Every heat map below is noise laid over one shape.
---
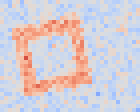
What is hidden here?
red square frame
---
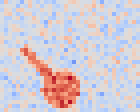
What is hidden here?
red lollipop
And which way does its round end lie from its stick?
down and right
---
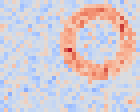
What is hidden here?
red ring
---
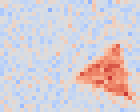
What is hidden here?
red triangle
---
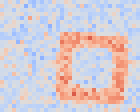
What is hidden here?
red square frame
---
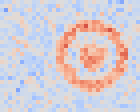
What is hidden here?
red bullseye
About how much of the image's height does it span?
two thirds
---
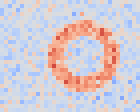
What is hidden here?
red ring
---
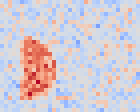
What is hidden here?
red half disc
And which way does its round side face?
right
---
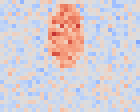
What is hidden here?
red ellipse
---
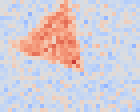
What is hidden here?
red triangle
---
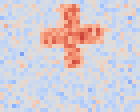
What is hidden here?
red cross
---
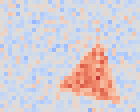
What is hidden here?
red triangle
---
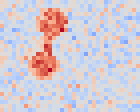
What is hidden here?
red dumbbell
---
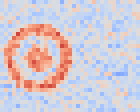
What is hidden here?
red bullseye
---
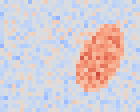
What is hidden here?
red ellipse
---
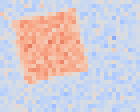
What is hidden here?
red square
